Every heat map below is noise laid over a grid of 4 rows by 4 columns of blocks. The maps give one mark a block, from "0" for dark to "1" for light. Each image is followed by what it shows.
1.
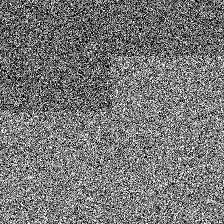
0000
0011
1111
1111
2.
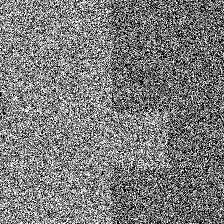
1100
1100
1110
1100
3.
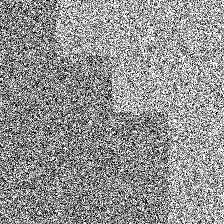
0111
0011
0001
0001
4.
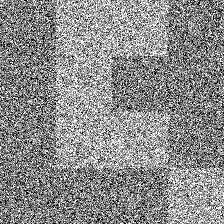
0110
0100
0110
0001
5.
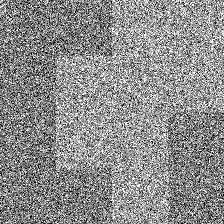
0011
0111
0110
0010
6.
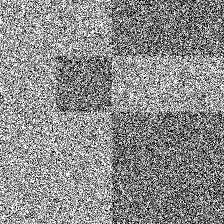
1100
1011
1100
1100
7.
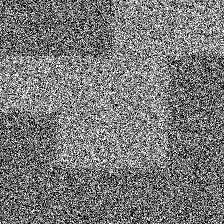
0011
1110
0110
0000
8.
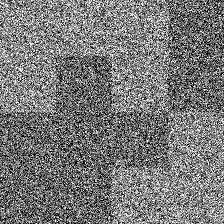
1110
1010
0001
0011
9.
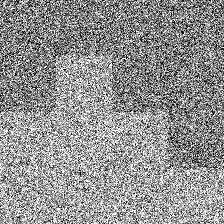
0000
0100
1110
1111
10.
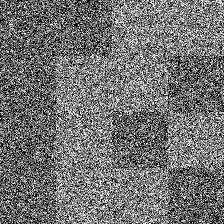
0011
0110
0101
0110
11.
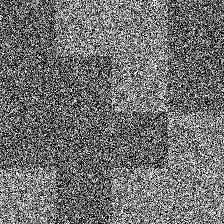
0110
0010
0001
1011
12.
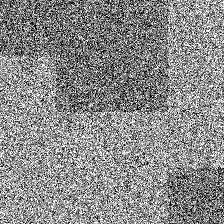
0001
1001
1111
1110
